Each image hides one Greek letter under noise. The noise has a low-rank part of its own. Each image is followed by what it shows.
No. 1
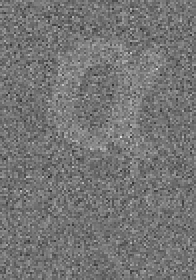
alpha
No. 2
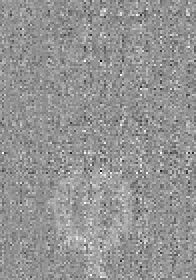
phi
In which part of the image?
bottom middle
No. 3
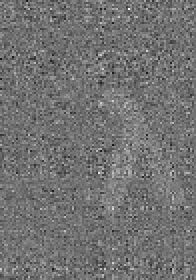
lambda
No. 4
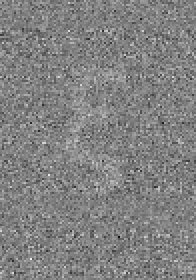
xi
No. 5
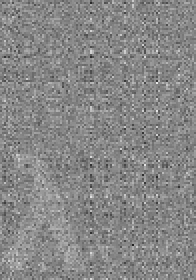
lambda
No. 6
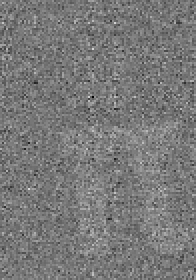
pi
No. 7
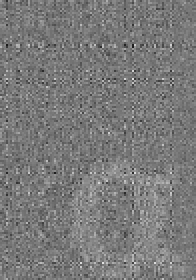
alpha
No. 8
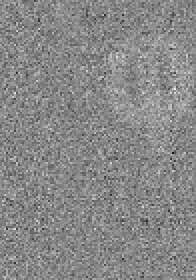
phi
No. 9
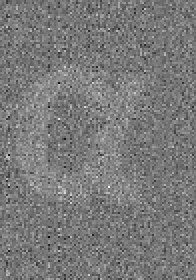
alpha
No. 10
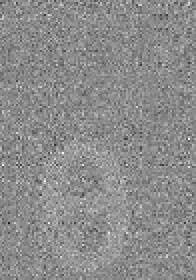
theta
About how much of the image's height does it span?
half
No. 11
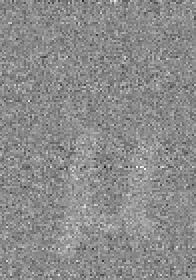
mu
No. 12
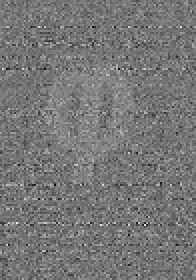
phi
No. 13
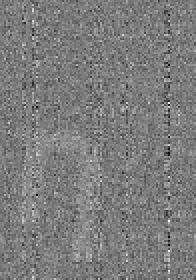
eta
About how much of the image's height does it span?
half
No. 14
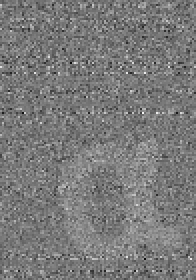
alpha
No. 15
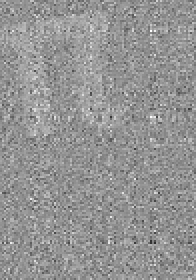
pi
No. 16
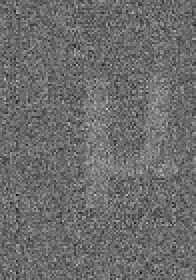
mu
